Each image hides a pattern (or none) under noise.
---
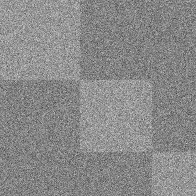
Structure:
blocks along the diagonal
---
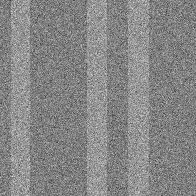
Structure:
bands of columns
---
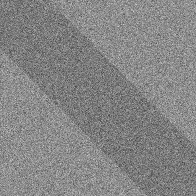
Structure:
a diagonal band
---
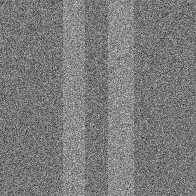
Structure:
bands of columns
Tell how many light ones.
2
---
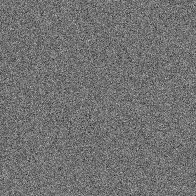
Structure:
only noise
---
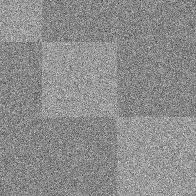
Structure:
blocks along the diagonal
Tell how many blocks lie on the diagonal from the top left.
3
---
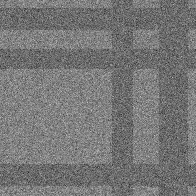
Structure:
bands of rows crossing bands of columns
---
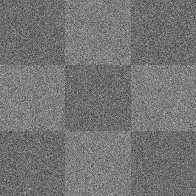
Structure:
a checkerboard
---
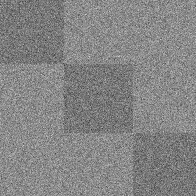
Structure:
blocks along the diagonal
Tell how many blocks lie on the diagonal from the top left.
3
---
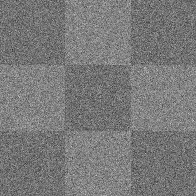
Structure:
a checkerboard
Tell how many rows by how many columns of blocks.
3 by 3
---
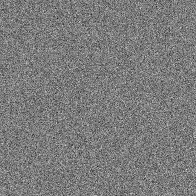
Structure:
only noise
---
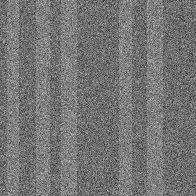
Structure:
bands of columns
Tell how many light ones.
5
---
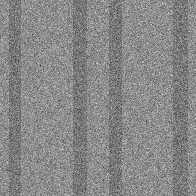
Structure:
bands of columns
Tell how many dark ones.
4
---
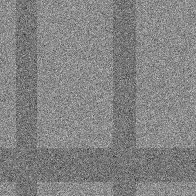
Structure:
bands of rows crossing bands of columns
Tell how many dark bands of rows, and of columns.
1 and 2
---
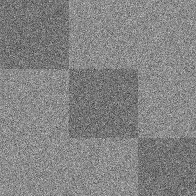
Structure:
blocks along the diagonal
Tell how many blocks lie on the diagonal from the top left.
3
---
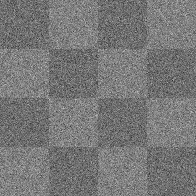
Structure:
a checkerboard
